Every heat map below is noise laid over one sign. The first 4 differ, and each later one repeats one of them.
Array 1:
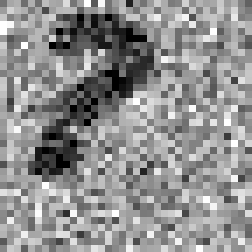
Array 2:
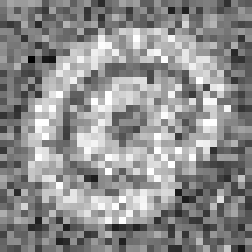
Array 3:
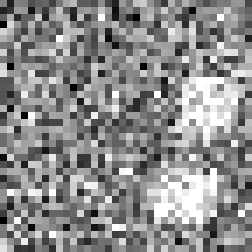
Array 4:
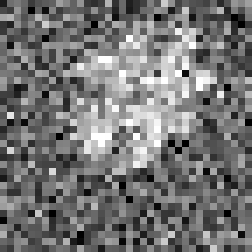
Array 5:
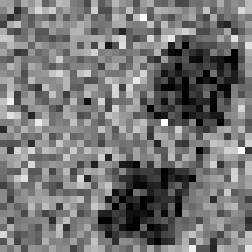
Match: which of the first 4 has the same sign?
3
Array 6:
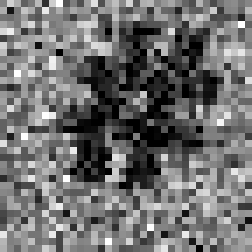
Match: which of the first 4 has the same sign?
4
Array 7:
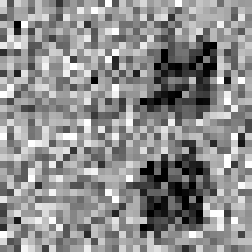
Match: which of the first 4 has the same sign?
3
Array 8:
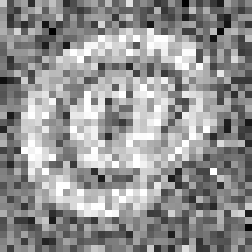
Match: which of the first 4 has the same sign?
2
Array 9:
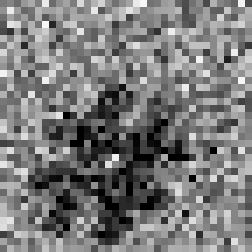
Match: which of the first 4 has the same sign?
4
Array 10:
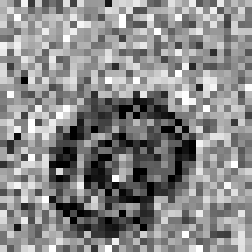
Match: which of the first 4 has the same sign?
2
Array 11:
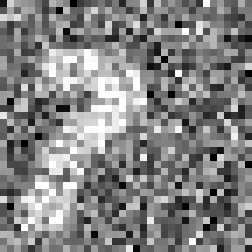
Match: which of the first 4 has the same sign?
1
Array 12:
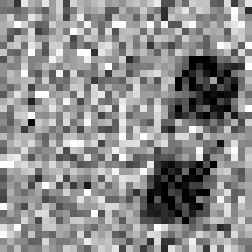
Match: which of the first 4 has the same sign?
3
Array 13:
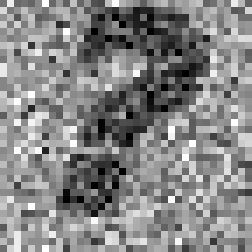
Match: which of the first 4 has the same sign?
1
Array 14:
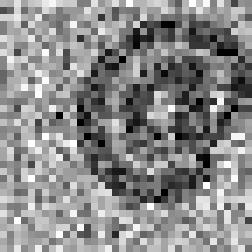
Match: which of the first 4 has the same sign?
2
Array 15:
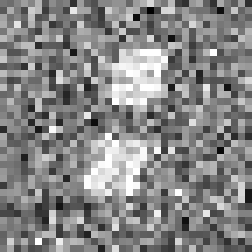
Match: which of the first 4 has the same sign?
3
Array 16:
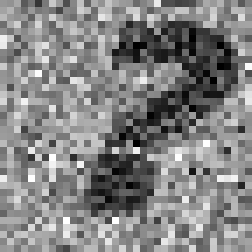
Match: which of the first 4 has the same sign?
1
